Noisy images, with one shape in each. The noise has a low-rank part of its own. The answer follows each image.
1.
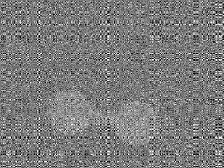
light dumbbell
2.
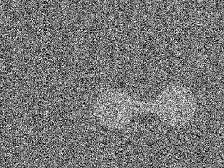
light dumbbell
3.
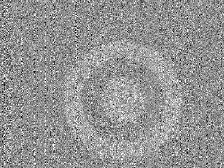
light bullseye
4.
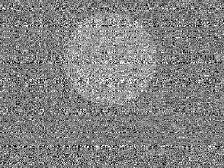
light disc
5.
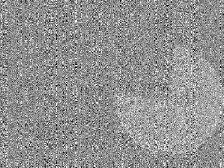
light disc with a wedge cut out
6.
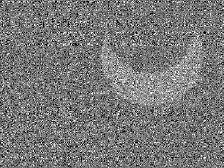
light crescent
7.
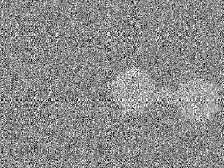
light dumbbell
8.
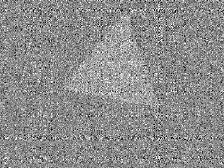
light triangle
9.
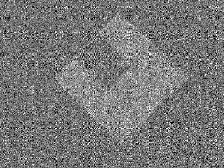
light square with a notch
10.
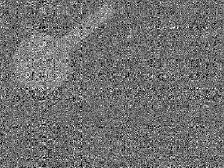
light lollipop
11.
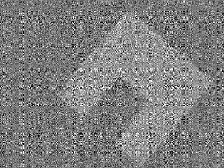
light square with a notch
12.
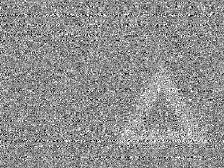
light triangle frame
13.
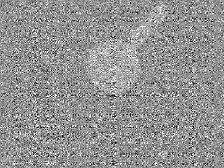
light lollipop
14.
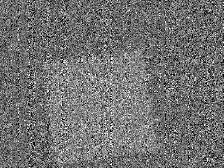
light square
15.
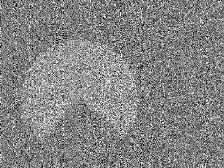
light disc with a wedge cut out
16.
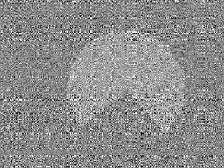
light disc with a wedge cut out
